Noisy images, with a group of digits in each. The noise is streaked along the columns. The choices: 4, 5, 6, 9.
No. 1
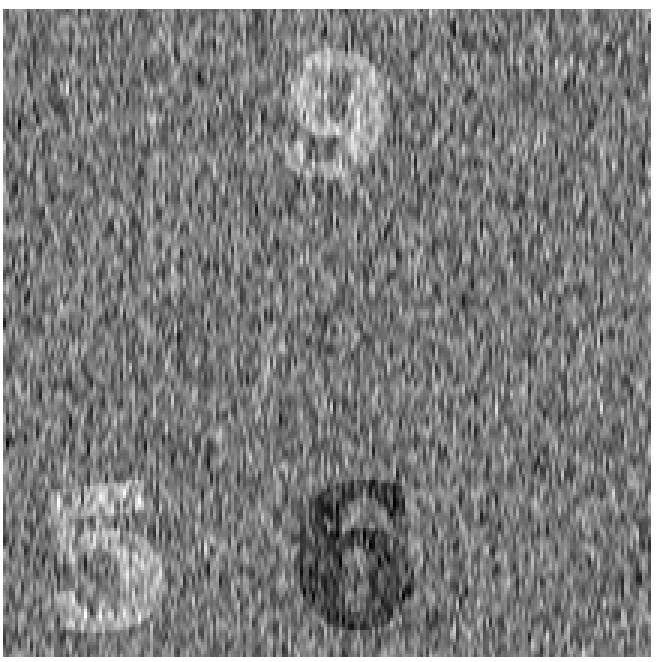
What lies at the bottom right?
nothing
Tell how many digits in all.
3
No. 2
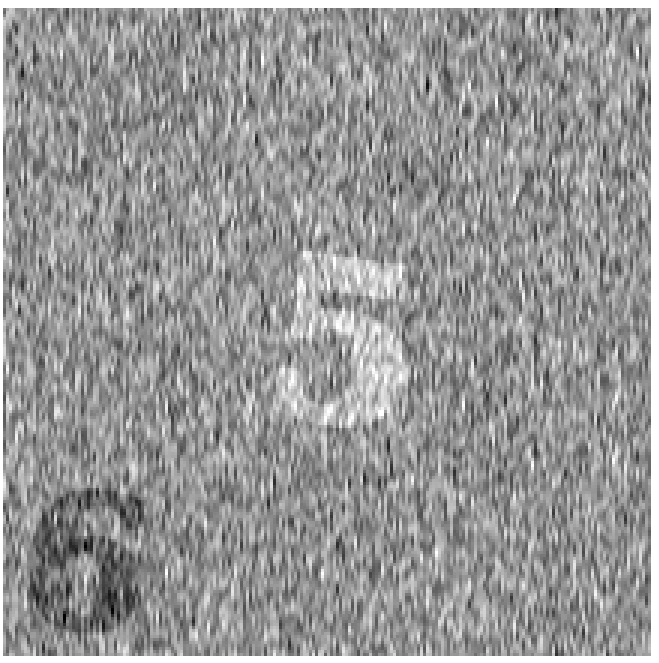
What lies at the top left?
nothing
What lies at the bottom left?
6
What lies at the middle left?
nothing
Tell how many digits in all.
2
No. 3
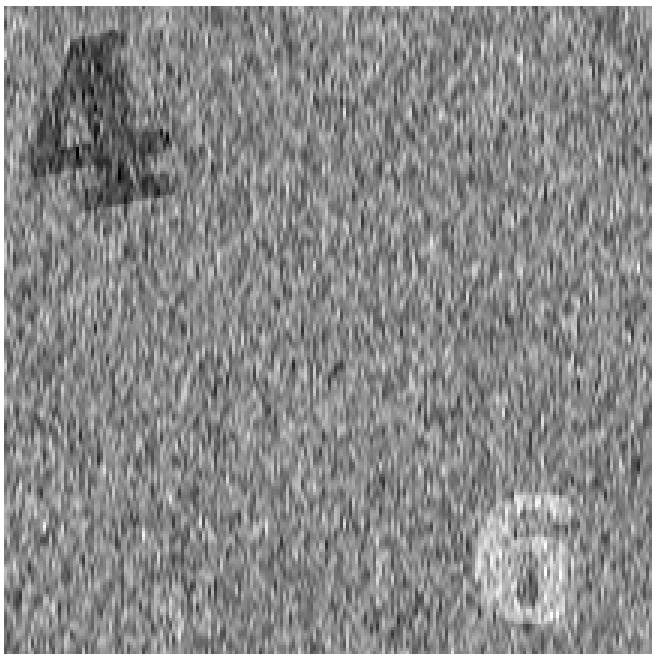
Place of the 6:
bottom right
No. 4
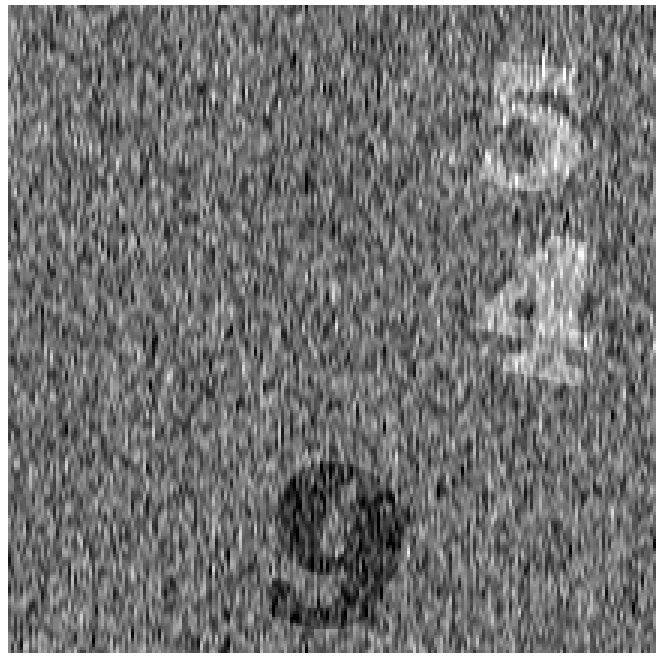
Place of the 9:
bottom middle
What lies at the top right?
5
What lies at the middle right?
4
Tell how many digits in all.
3
